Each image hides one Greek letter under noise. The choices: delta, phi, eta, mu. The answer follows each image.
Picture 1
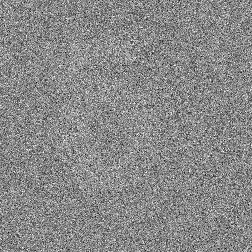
delta
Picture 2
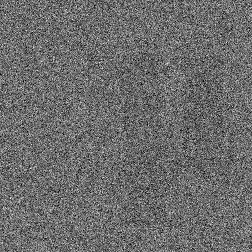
mu
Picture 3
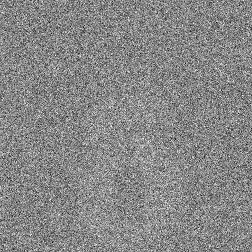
delta
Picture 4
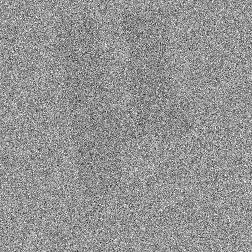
mu
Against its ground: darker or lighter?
darker
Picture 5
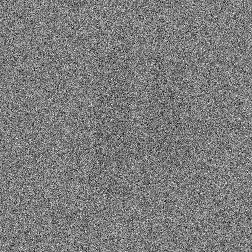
mu
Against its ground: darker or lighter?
darker
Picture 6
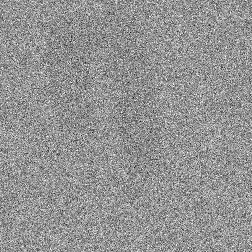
eta
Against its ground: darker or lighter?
darker
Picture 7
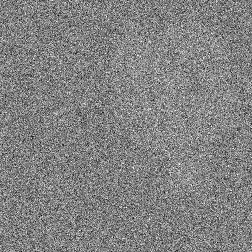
phi
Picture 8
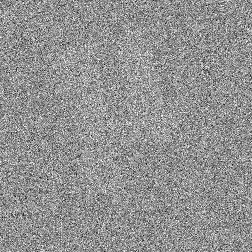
mu
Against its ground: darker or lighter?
lighter
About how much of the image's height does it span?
two thirds
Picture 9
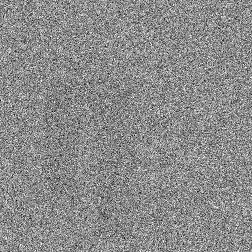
eta
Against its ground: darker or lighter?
darker
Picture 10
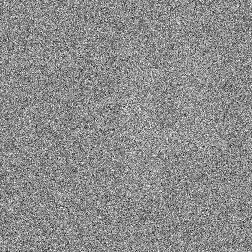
mu
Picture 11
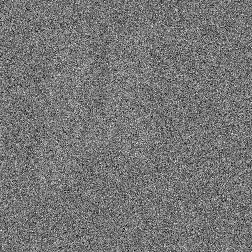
mu
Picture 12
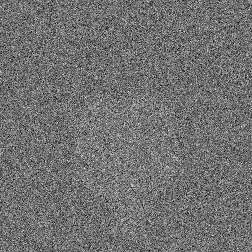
phi
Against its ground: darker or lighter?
lighter
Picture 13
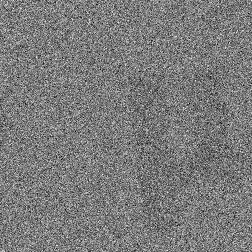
mu
